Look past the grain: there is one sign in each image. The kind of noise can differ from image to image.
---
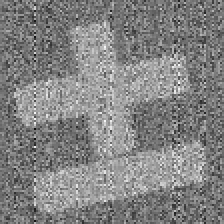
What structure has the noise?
columns of uneven size
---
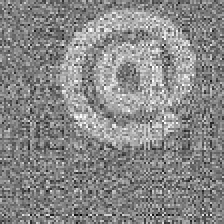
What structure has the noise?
low rank plus noise
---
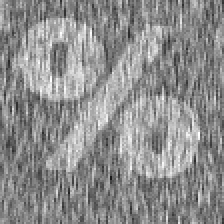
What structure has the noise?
streaked along the columns
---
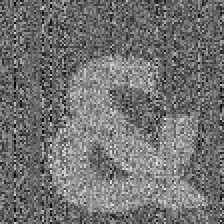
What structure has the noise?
columns of uneven size
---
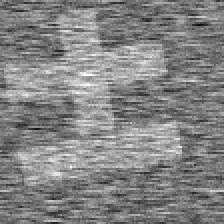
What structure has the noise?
streaked along the rows
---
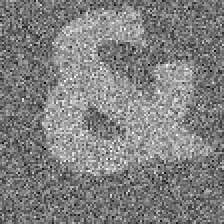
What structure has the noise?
independent entries
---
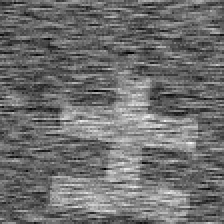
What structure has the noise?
streaked along the rows
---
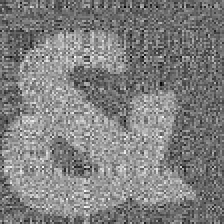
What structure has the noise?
low rank plus noise
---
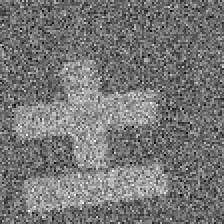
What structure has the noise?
independent entries
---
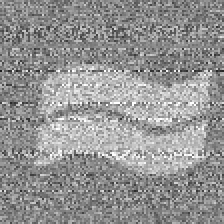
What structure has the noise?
rows of uneven size
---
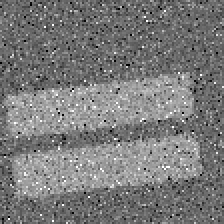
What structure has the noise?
heavy tails
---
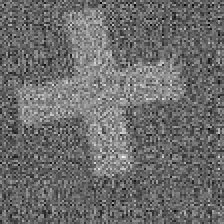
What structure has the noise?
low rank plus noise
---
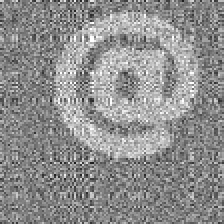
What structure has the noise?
low rank plus noise
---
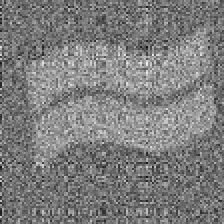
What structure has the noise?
low rank plus noise
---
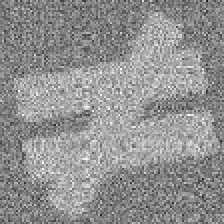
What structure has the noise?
low rank plus noise
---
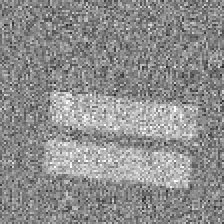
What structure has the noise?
low rank plus noise
